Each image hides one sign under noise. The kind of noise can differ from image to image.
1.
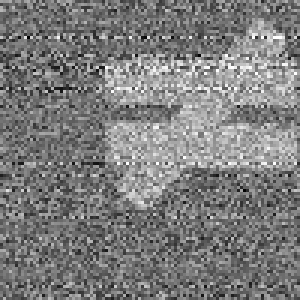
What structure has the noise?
rows of uneven size
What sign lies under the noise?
not-equal sign
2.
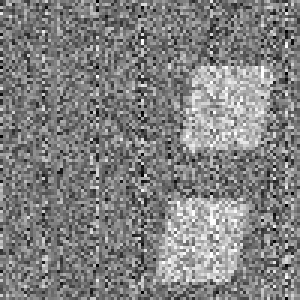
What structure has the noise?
columns of uneven size
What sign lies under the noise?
colon
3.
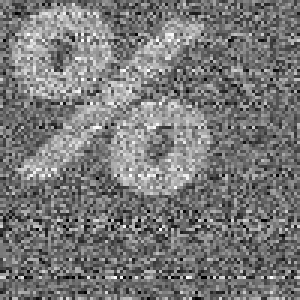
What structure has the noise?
rows of uneven size
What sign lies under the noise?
percent sign
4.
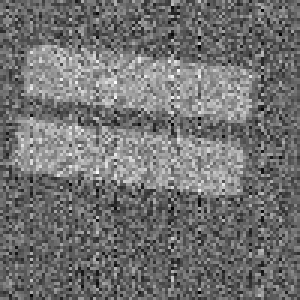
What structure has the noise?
columns of uneven size
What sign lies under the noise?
equals sign
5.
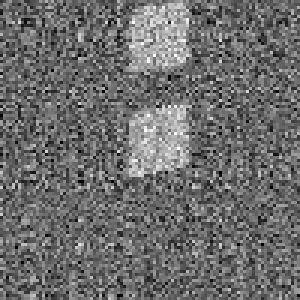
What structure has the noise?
low rank plus noise
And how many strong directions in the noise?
three or four
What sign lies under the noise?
colon
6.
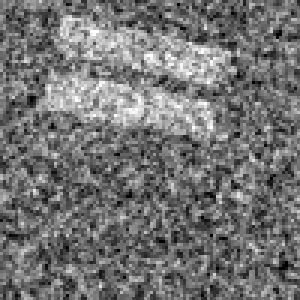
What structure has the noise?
blotchy
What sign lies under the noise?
equals sign
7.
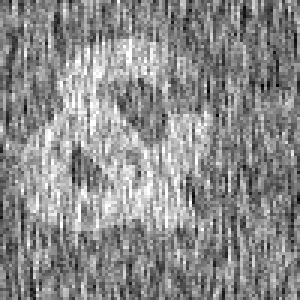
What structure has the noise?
streaked along the columns
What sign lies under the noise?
ampersand
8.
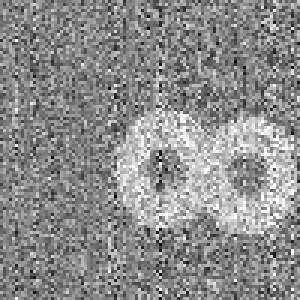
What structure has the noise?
columns of uneven size
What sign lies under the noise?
infinity sign
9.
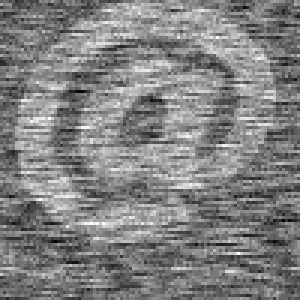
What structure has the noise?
streaked along the rows
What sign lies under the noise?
at sign
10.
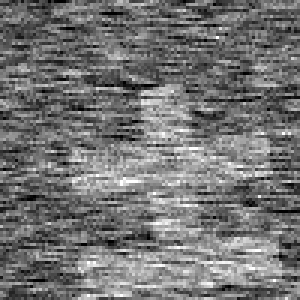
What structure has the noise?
streaked along the rows
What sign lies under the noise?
plus-minus sign
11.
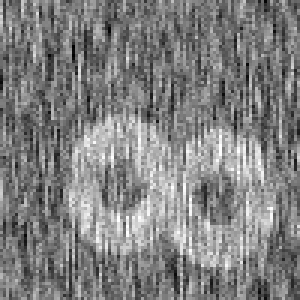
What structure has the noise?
streaked along the columns
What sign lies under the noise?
infinity sign
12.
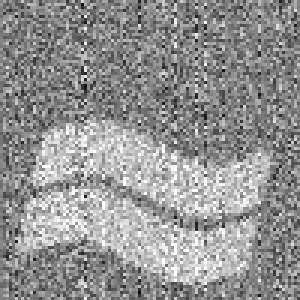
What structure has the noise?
columns of uneven size
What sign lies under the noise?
approximately sign
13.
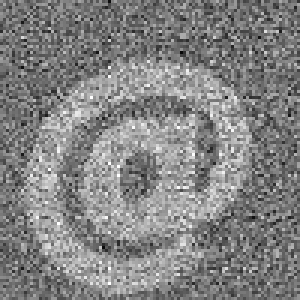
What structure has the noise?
low rank plus noise
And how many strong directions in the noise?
five to eight
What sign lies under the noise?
at sign
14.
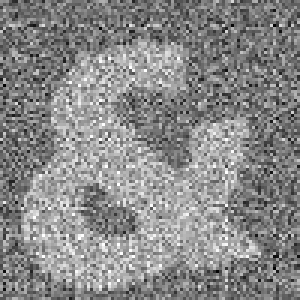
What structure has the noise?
low rank plus noise
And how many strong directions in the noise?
three or four
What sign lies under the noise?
ampersand
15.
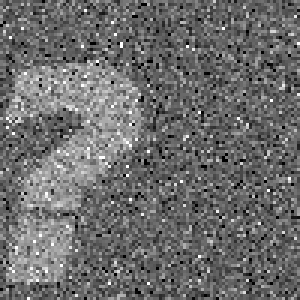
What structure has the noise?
heavy tails
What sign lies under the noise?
question mark
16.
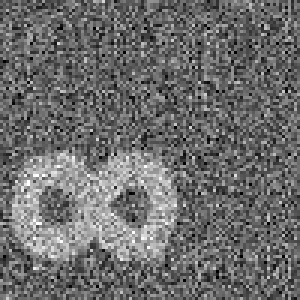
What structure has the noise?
low rank plus noise
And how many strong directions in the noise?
five to eight
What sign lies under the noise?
infinity sign
